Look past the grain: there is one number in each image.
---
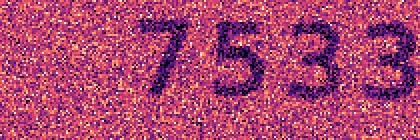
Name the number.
7533
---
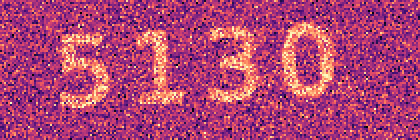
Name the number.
5130
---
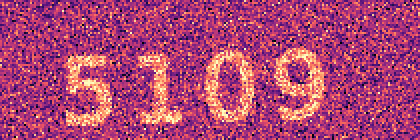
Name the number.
5109
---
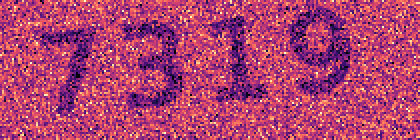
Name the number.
7319
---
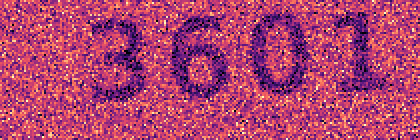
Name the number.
3601
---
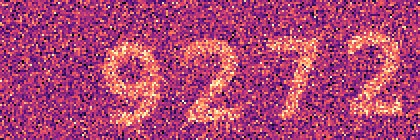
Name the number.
9272
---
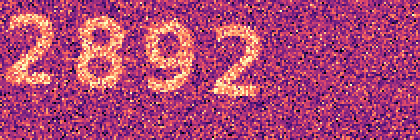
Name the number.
2892
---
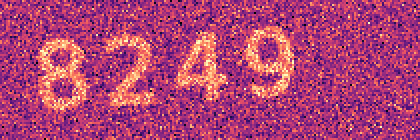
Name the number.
8249
